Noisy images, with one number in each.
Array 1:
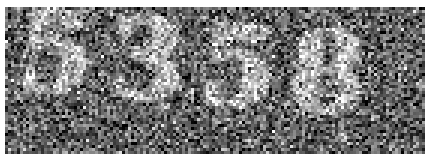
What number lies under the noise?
5358
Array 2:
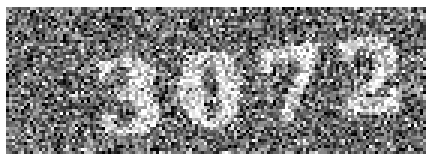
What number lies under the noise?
3072
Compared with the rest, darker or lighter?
lighter
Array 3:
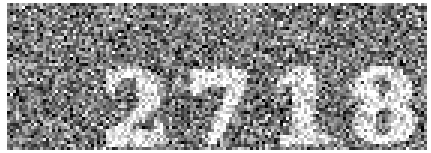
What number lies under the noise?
2718
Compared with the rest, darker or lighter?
lighter
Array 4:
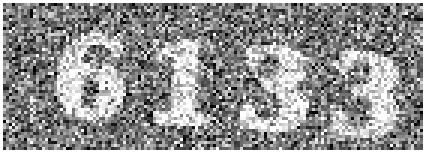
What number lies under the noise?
6133
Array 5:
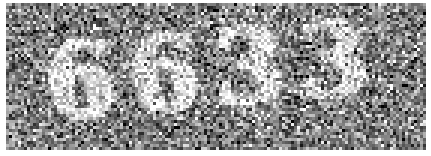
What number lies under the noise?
6633
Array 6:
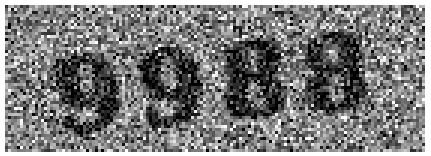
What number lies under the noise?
9988
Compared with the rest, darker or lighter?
darker
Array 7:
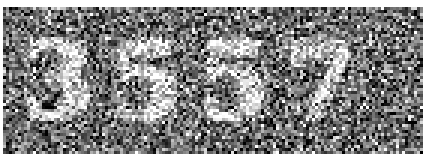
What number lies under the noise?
3557
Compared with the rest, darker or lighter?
lighter
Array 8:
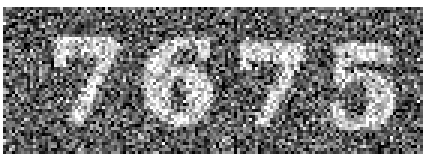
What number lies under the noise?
7675
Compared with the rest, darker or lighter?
lighter
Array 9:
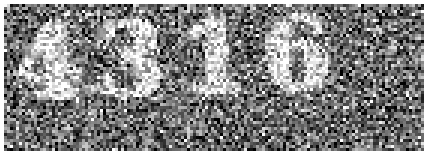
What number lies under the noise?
4316
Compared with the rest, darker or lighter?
lighter
